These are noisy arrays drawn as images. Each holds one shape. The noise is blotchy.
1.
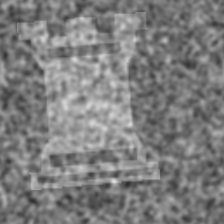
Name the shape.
chess rook
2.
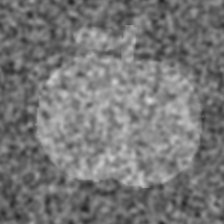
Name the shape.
apple
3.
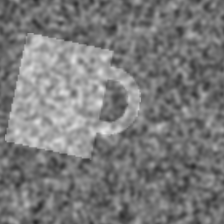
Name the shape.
cup
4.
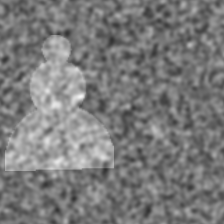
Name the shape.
chess pawn
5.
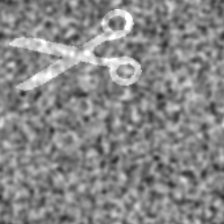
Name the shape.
pair of scissors
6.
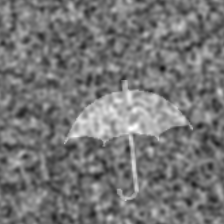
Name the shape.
umbrella
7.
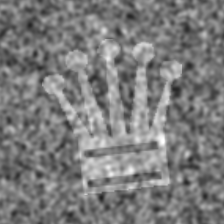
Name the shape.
chess queen
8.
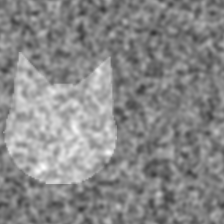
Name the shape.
cat's head
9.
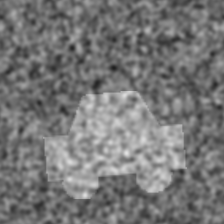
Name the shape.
car
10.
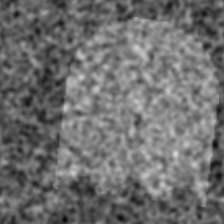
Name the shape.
ghost
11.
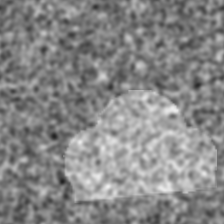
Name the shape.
cloud
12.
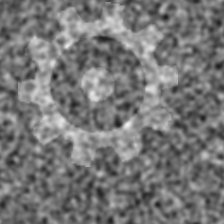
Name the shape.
gear
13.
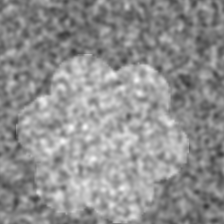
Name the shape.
flower
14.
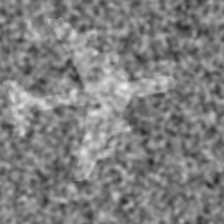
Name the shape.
airplane
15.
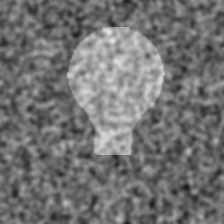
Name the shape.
light bulb
